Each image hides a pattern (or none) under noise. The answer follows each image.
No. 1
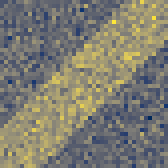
a diagonal band
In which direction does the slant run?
bottom left to top right
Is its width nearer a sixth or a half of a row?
a half
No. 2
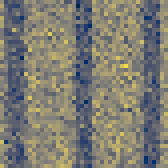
bands of columns
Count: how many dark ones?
3
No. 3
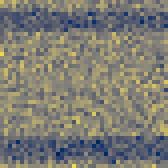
bands of rows
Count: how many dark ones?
2
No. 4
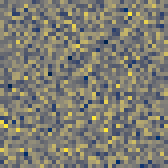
only noise
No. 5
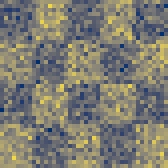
a checkerboard
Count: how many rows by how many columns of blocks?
4 by 5
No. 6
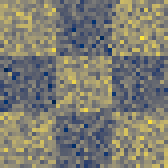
a checkerboard
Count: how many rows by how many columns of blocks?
3 by 3
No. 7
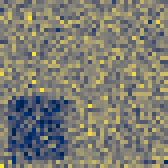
one block
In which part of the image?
bottom left
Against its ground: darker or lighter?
darker
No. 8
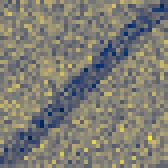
a diagonal band
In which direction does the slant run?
bottom left to top right
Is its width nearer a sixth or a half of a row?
a sixth
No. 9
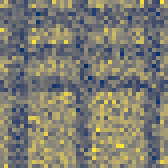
bands of rows crossing bands of columns
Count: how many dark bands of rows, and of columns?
3 and 3
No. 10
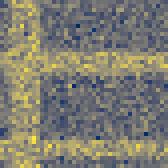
bands of rows crossing bands of columns
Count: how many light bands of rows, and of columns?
2 and 1
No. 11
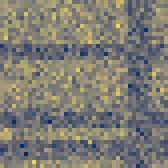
bands of rows crossing bands of columns
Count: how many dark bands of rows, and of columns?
3 and 1
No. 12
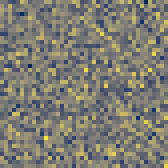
only noise
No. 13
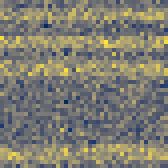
bands of rows
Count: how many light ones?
4
